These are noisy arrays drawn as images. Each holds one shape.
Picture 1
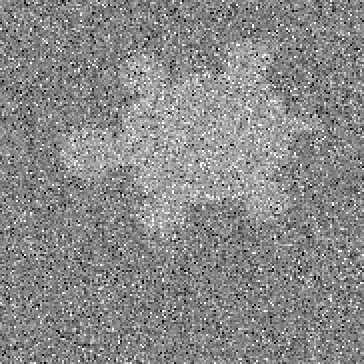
light turtle
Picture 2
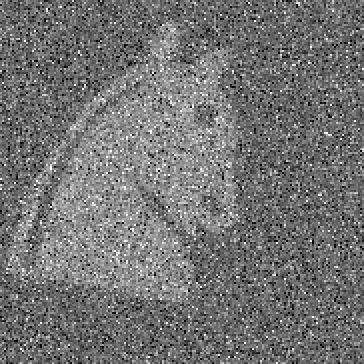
light chess knight
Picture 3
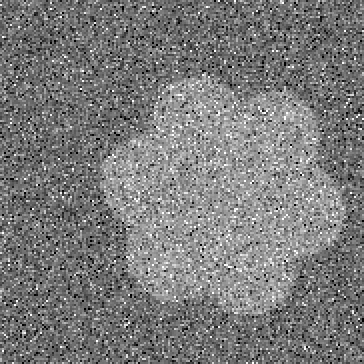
light flower
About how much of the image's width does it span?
two thirds
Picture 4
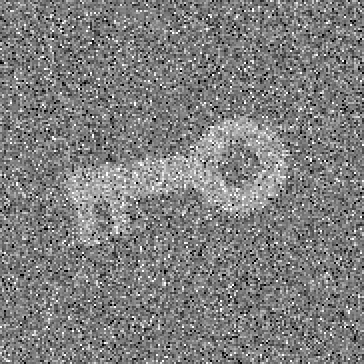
light key
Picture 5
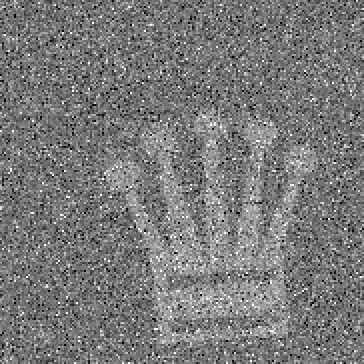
light chess queen
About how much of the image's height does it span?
two thirds
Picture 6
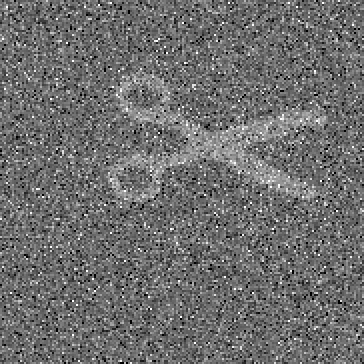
light pair of scissors
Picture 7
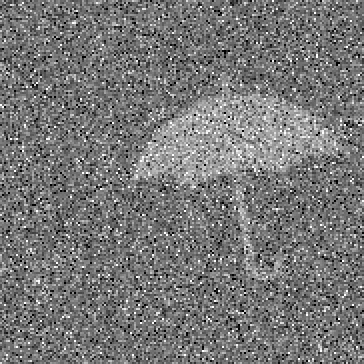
light umbrella
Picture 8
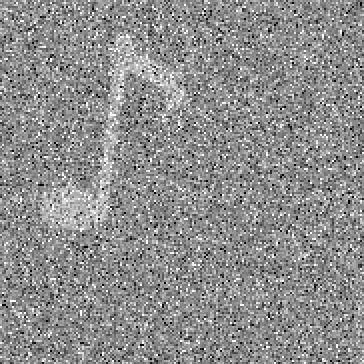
light musical note
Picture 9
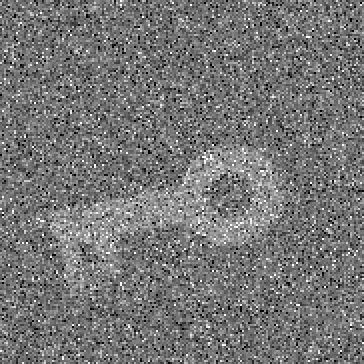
light key
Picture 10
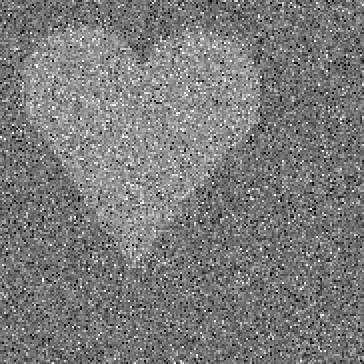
light heart
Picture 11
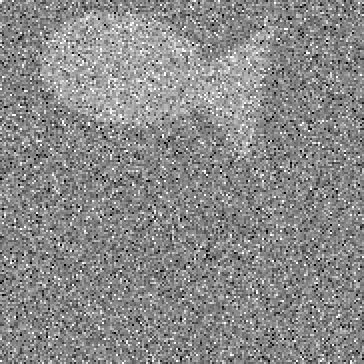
light fish
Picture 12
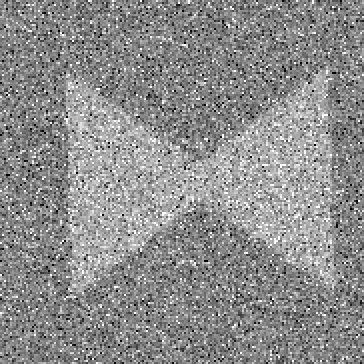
light bow tie
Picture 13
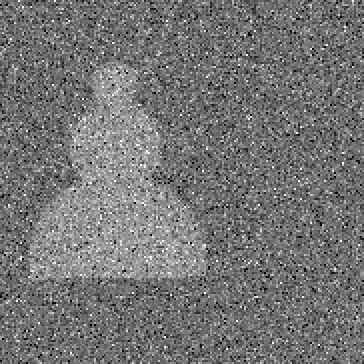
light chess pawn
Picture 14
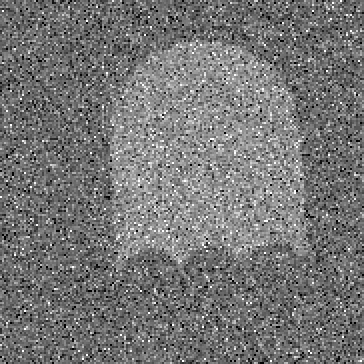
light ghost
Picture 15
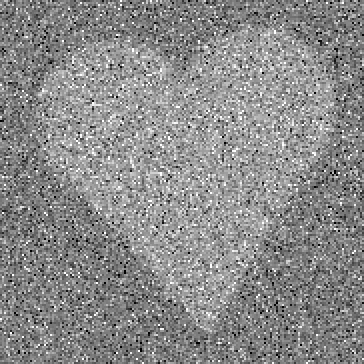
light heart
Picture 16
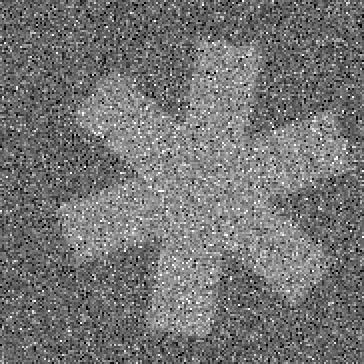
light asterisk
